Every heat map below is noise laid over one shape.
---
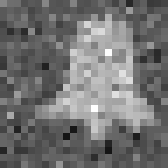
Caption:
light bell
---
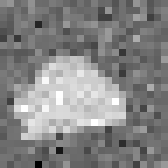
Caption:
light cloud
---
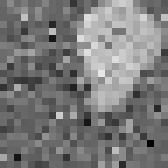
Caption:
light light bulb
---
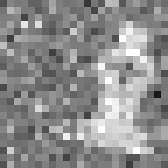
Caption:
light chess bishop
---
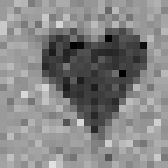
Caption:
dark heart
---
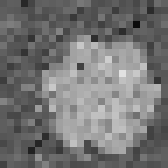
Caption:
light flower
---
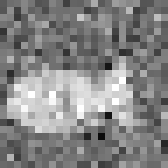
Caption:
light fish
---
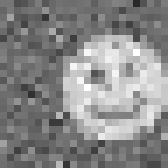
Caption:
light smiling face
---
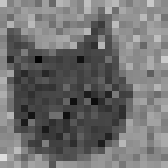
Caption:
dark cat's head
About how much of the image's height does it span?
nearly all
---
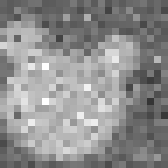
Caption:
light bear's head
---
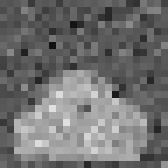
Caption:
light cloud
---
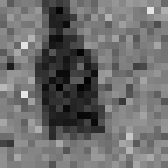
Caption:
dark bottle
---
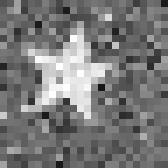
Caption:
light star
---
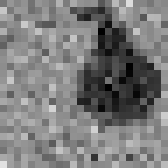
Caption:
dark pear
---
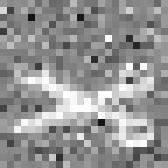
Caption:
light pair of scissors
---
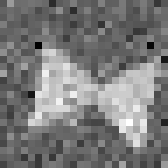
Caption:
light bow tie
